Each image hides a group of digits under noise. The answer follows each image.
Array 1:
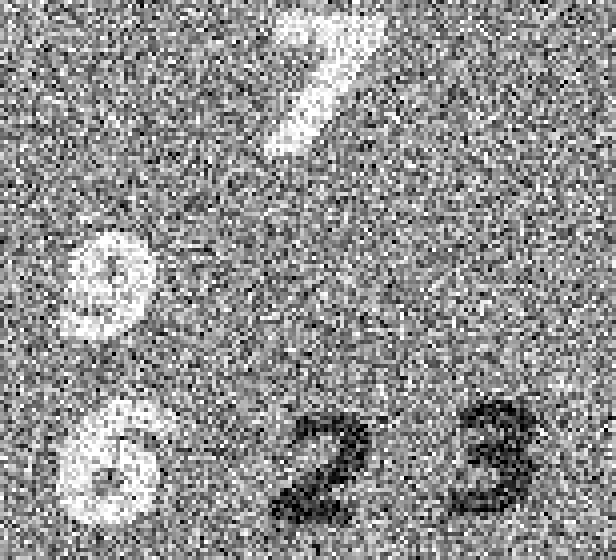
top middle: light 7; middle left: light 9; bottom left: light 6; bottom middle: dark 2; bottom right: dark 3
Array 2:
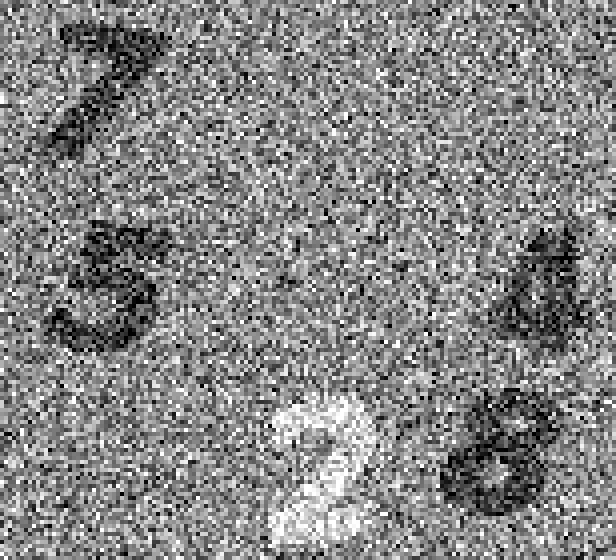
top left: dark 7; middle left: dark 5; middle right: dark 4; bottom middle: light 2; bottom right: dark 8
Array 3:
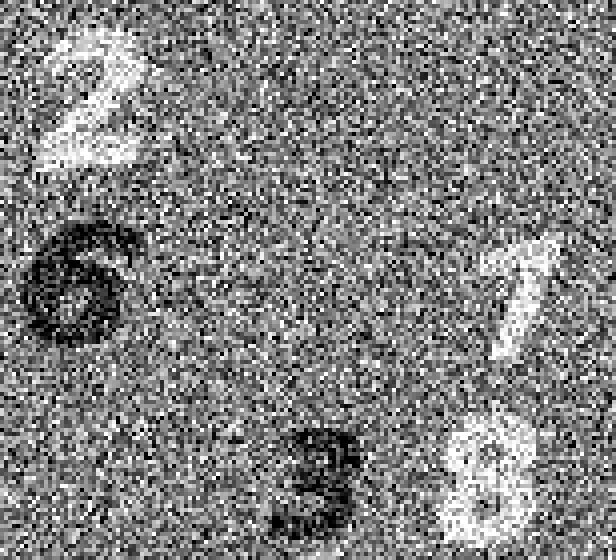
top left: light 2; middle left: dark 6; middle right: light 7; bottom middle: dark 3; bottom right: light 8
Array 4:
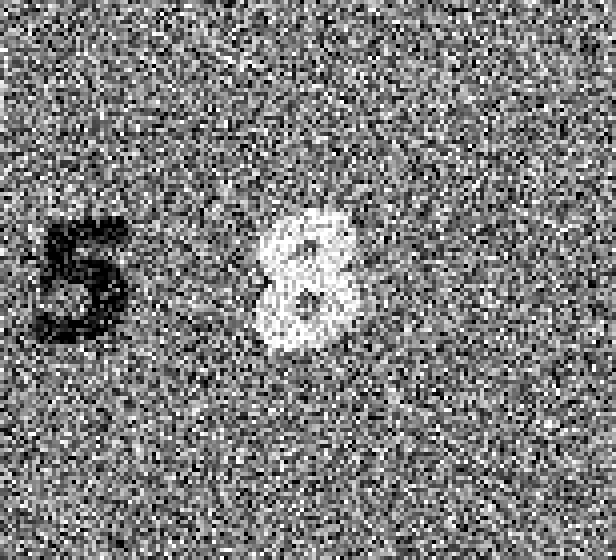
middle left: dark 5; centre: light 8
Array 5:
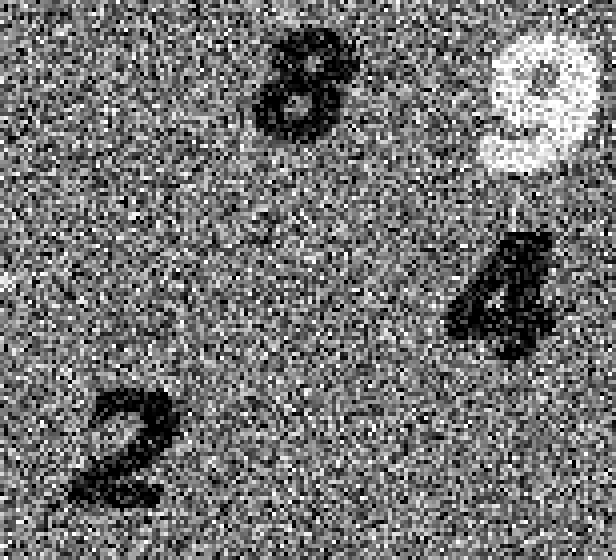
top middle: dark 8; top right: light 9; middle right: dark 4; bottom left: dark 2
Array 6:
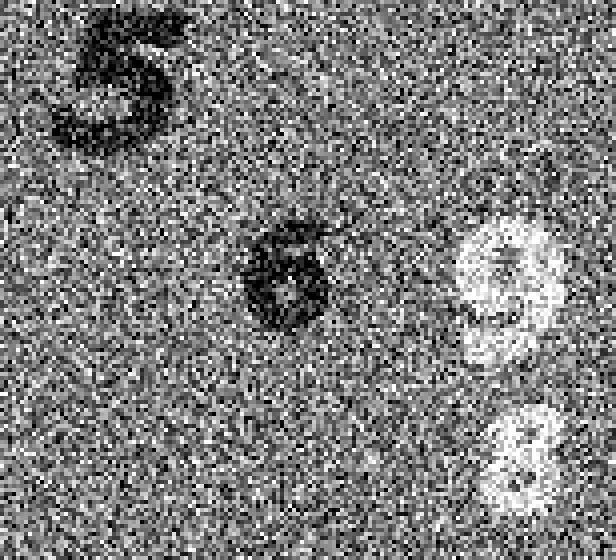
top left: dark 5; centre: dark 6; middle right: light 9; bottom right: light 8
